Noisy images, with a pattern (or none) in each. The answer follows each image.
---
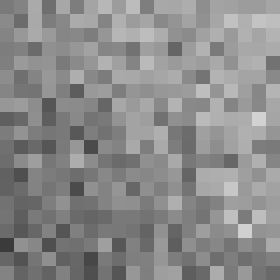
a smooth slope
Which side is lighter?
top right
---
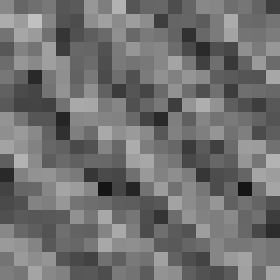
diagonal stripes
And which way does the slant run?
top left to bottom right
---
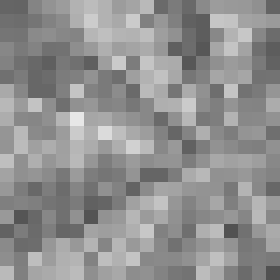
spokes from one point
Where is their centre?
middle right
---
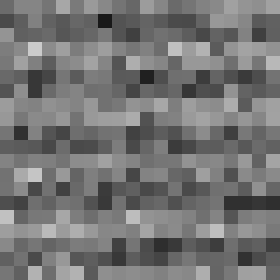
horizontal stripes
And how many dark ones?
5
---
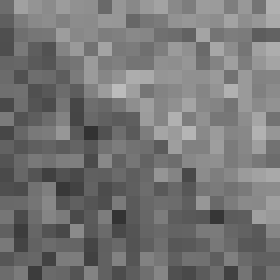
a sharp edge
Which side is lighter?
top right
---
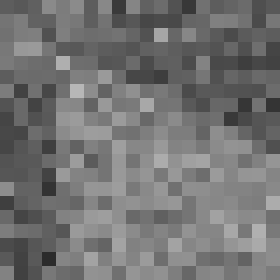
spokes from one point
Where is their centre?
top left
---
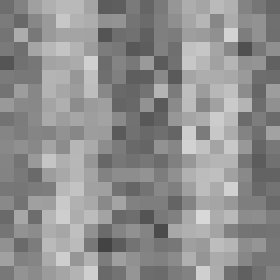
vertical stripes
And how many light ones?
2
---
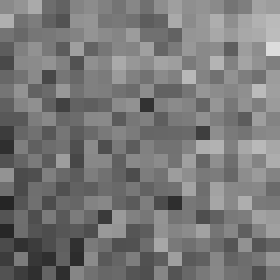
a smooth slope
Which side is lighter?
top right
